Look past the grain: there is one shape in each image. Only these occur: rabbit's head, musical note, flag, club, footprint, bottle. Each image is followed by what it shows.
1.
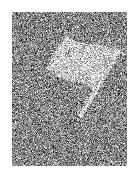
flag
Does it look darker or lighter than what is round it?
lighter
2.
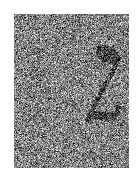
musical note
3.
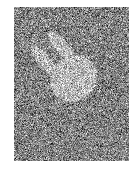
rabbit's head
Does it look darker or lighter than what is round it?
lighter
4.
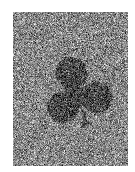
club
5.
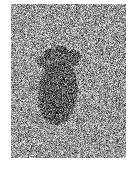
footprint
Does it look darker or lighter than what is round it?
darker
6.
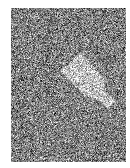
bottle
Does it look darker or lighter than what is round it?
lighter
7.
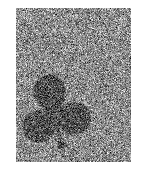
club
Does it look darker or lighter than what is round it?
darker
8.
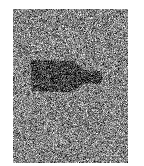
bottle
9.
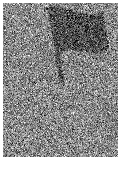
flag
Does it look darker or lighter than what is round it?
darker
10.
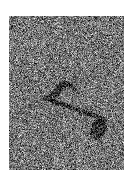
musical note
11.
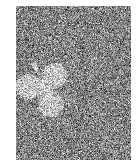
club
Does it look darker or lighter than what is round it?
lighter
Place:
middle left
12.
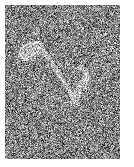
musical note
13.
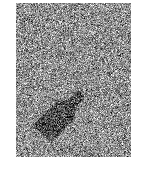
bottle
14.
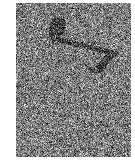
musical note
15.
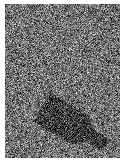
bottle
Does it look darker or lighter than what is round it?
darker
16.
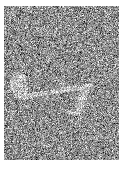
musical note
